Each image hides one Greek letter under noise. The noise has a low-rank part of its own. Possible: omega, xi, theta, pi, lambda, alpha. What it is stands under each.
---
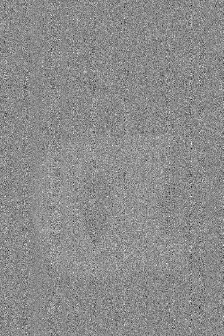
alpha
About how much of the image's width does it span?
two thirds
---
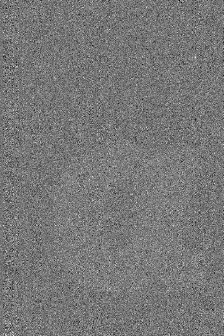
alpha
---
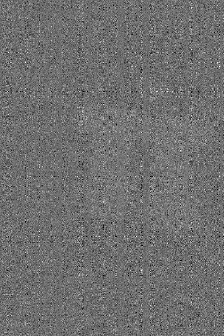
pi
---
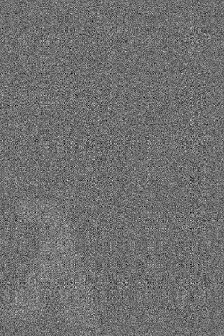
lambda
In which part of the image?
bottom left
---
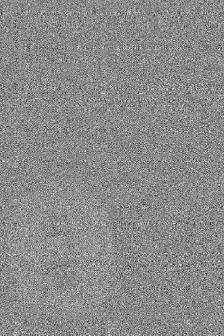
theta
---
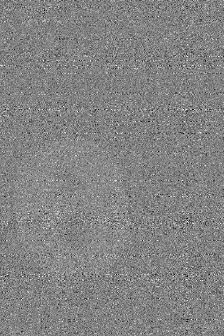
theta
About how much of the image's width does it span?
half
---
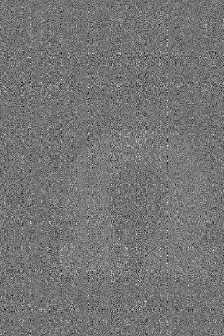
omega
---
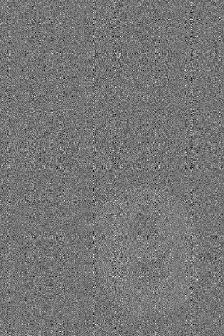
theta
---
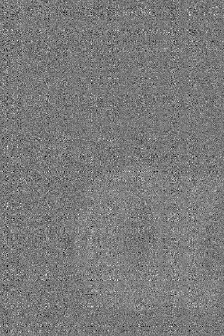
alpha
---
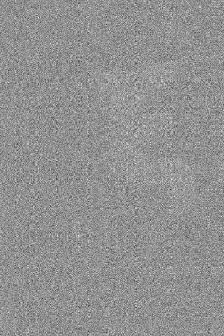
xi
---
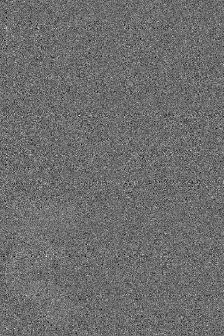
xi
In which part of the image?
bottom left
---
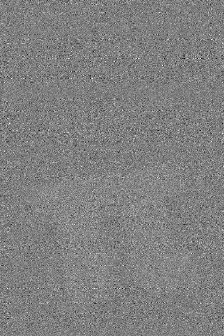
pi
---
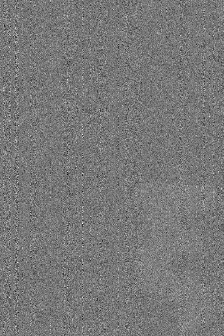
xi
